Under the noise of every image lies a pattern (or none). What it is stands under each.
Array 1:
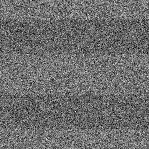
horizontal stripes
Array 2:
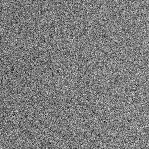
a smooth slope
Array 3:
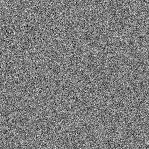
only noise
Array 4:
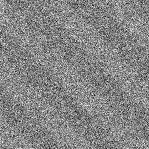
diagonal stripes
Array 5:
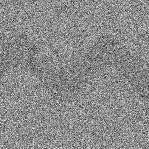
a wavy band
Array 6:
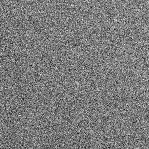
a smooth slope
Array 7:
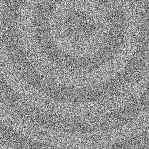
rings round one point
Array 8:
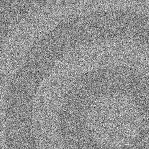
rings round one point
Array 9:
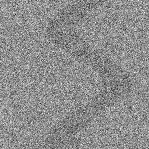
a wavy band
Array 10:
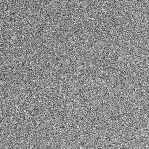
a smooth slope
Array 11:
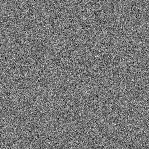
only noise
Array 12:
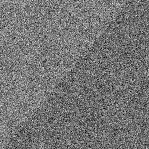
a sharp edge
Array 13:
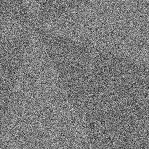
spokes from one point
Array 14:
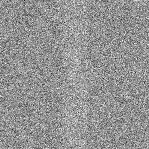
one vertical stripe
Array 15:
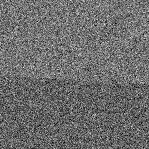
a sharp edge
